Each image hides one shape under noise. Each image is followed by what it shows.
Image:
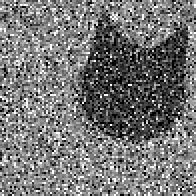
cat's head
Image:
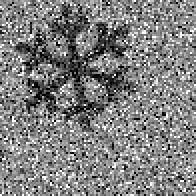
snowflake
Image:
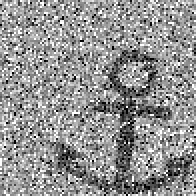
anchor
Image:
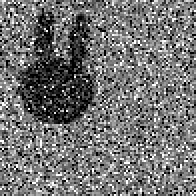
rabbit's head
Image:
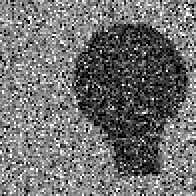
light bulb
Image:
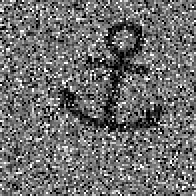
anchor
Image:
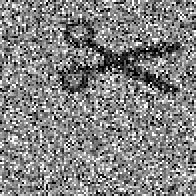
pair of scissors
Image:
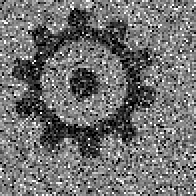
gear
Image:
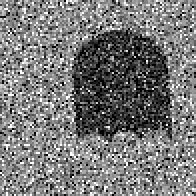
ghost
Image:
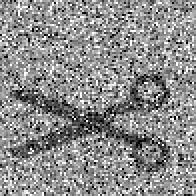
pair of scissors
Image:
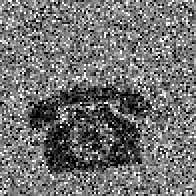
telephone
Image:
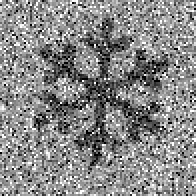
snowflake
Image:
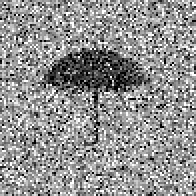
umbrella
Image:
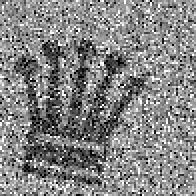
chess queen
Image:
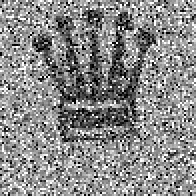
chess queen
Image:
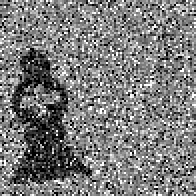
chess bishop
